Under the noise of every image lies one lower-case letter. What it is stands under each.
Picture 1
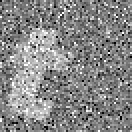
t
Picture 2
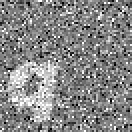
q
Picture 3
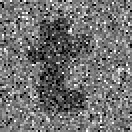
t
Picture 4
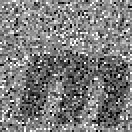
m
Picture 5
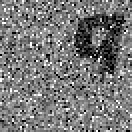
q
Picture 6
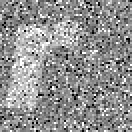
r
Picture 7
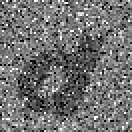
d
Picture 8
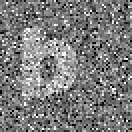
b
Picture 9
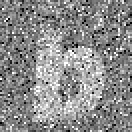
b
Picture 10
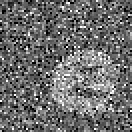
e
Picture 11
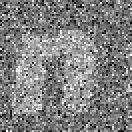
n
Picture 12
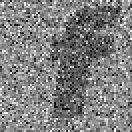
f
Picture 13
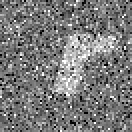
r
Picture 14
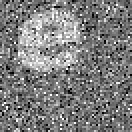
e
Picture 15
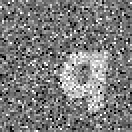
q
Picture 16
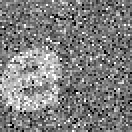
e
